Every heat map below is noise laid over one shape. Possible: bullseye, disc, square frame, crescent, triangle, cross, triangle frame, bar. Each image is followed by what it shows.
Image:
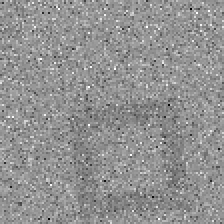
square frame
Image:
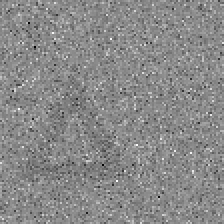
triangle frame
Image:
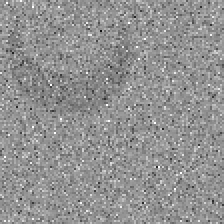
crescent
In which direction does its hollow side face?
up
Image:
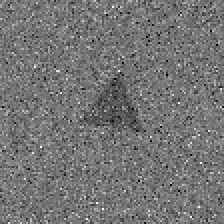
triangle
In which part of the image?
centre
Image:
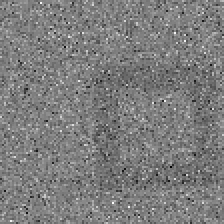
square frame
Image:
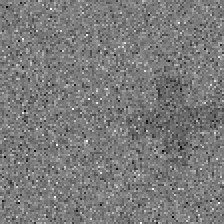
cross
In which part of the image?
middle right
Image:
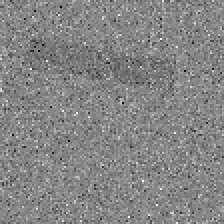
bar
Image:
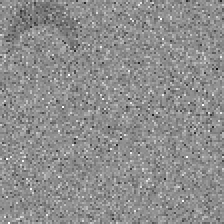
crescent
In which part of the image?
top left
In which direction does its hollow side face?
down
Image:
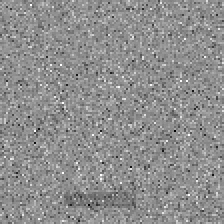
bar
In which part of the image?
bottom middle
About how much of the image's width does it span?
a third
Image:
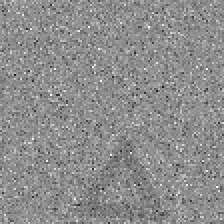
triangle frame
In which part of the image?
bottom middle
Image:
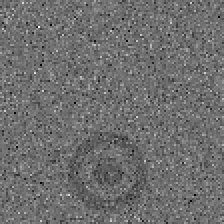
bullseye
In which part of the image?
bottom middle
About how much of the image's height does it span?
a third
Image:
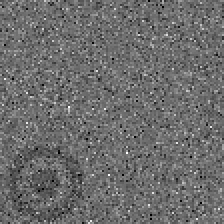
bullseye
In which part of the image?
bottom left
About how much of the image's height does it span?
a third
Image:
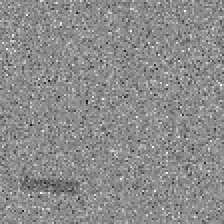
bar
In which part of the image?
bottom left
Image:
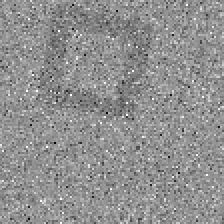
square frame
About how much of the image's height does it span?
half
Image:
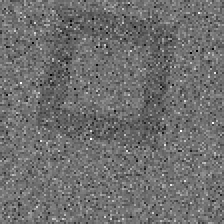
square frame
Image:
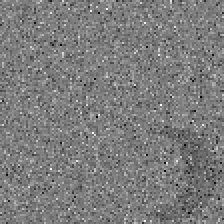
crescent
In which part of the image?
bottom right
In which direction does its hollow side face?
left
